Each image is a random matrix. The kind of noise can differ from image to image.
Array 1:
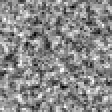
blotchy
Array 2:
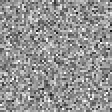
independent entries
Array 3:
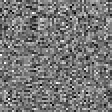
low rank plus noise
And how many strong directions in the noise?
five to eight
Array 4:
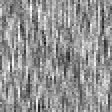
streaked along the columns
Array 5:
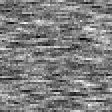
streaked along the rows
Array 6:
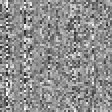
columns of uneven size
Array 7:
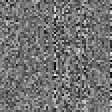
columns of uneven size
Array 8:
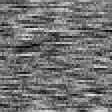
streaked along the rows
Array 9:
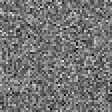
independent entries
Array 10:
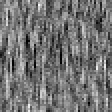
streaked along the columns
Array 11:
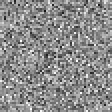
independent entries
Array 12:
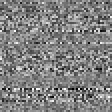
rows of uneven size
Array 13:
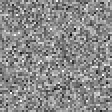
independent entries
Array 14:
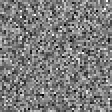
independent entries
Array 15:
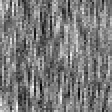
streaked along the columns
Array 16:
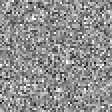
independent entries
